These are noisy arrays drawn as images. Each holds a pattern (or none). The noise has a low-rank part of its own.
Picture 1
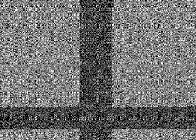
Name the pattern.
bands of rows crossing bands of columns
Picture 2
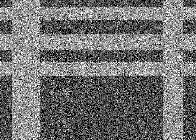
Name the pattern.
bands of rows crossing bands of columns
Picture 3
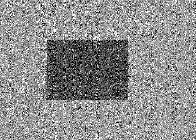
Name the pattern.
one block
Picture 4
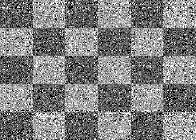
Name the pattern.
a checkerboard
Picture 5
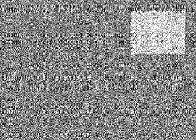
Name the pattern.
one block
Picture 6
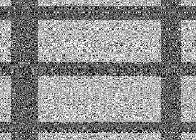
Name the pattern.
bands of rows crossing bands of columns
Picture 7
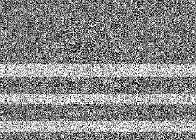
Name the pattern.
bands of rows
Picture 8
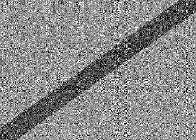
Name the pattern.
a diagonal band
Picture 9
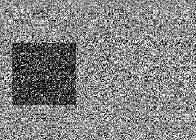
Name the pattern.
one block
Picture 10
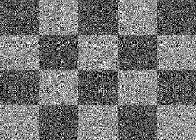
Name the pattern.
a checkerboard
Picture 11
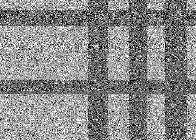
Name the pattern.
bands of rows crossing bands of columns
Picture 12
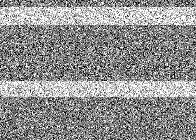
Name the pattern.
bands of rows
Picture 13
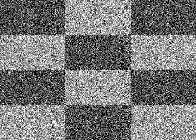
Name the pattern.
a checkerboard
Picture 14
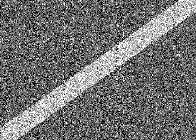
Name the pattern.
a diagonal band
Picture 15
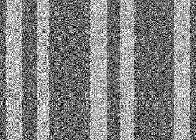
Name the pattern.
bands of columns
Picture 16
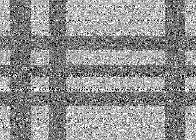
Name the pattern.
bands of rows crossing bands of columns
